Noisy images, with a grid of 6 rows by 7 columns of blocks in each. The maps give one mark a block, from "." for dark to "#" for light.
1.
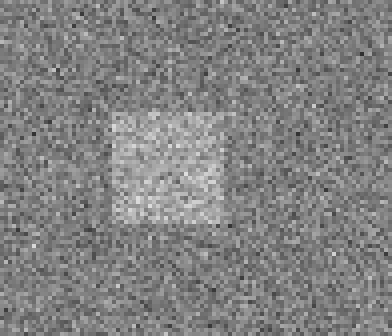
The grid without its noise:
.......
.......
..##...
..##...
.......
.......
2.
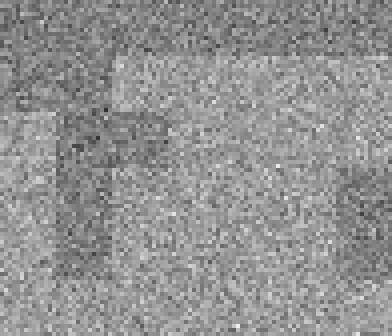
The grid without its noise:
.......
..#####
#..####
#.####.
#.####.
#######
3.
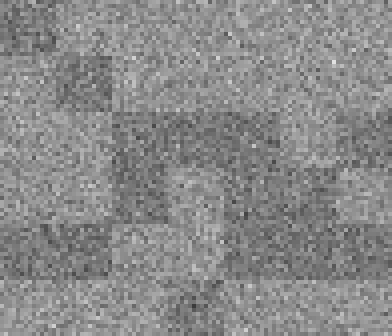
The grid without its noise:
.######
#.#####
##...#.
##.#..#
..##...
###.###
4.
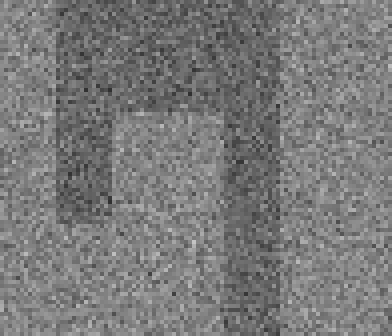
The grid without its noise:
#....##
#....##
#.##.##
#.##.##
####.##
####.##
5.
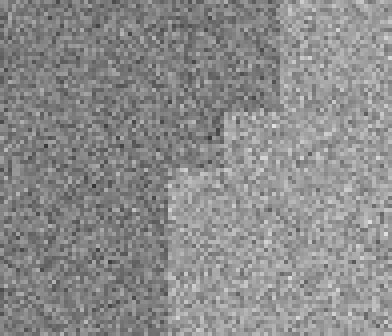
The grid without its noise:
.....##
.....##
....###
...####
...####
...####
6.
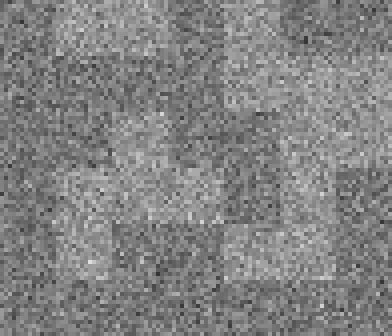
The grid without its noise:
.##.#..
....###
..#..##
.###.#.
.#..##.
.......
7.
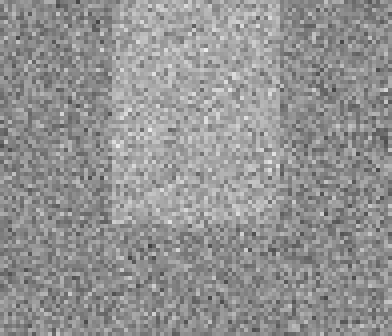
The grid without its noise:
..###..
..###..
..###..
..###..
.......
.......
